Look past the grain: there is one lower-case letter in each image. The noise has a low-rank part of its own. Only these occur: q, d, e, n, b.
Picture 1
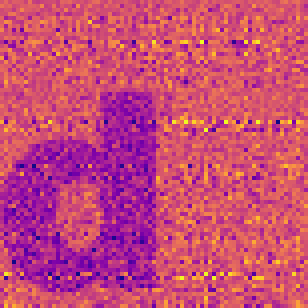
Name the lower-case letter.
d
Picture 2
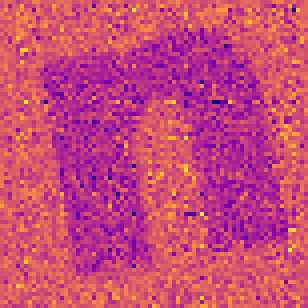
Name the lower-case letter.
n
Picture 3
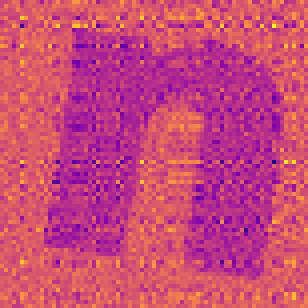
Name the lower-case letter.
n
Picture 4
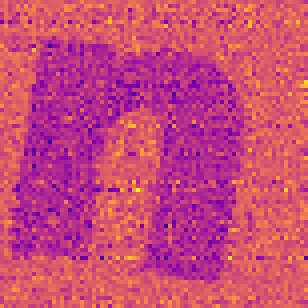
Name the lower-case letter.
n
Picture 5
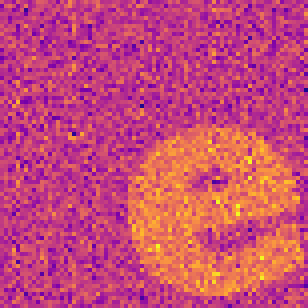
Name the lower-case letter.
e
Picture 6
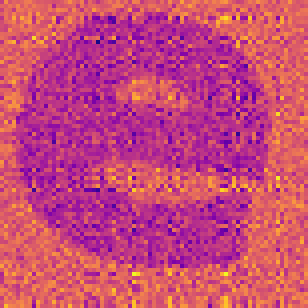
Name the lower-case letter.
e
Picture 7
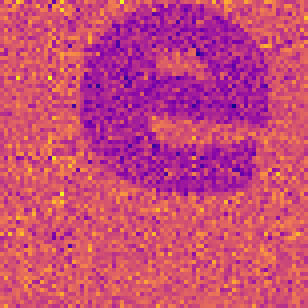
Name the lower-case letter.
e
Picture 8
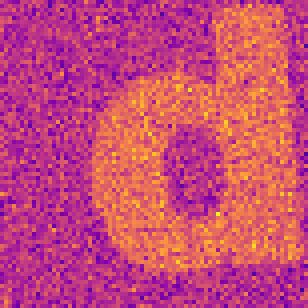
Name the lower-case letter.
d
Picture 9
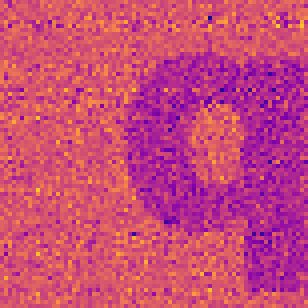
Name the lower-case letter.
q
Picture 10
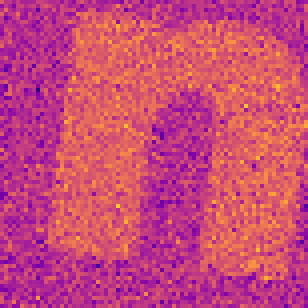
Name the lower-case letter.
n
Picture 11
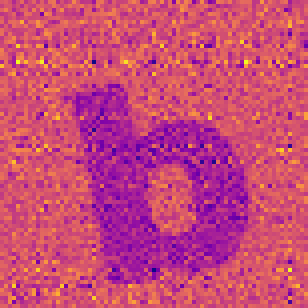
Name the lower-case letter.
b
